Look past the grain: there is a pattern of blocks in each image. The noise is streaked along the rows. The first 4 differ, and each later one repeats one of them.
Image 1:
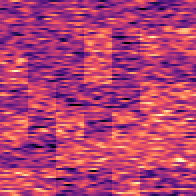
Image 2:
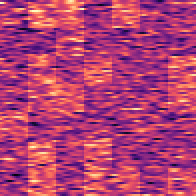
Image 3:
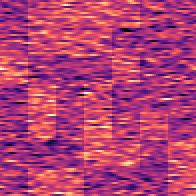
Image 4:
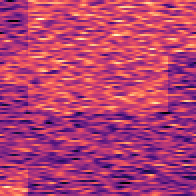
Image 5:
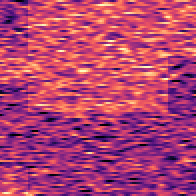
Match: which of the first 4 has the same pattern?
4
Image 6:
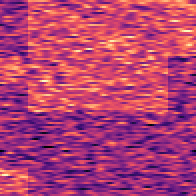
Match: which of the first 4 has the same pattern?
4
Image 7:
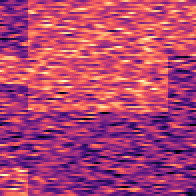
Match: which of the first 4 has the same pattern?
4
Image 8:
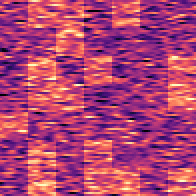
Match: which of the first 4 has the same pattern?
2
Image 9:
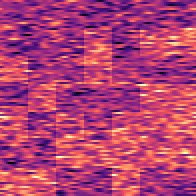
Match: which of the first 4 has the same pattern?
1
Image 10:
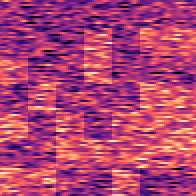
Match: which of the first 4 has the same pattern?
1
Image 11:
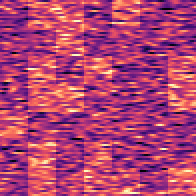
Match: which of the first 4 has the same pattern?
2
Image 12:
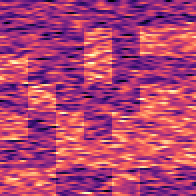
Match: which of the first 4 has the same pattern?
1
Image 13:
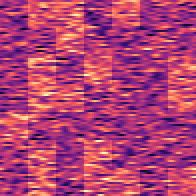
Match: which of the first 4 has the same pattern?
2
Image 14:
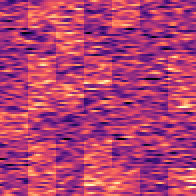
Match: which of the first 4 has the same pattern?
2
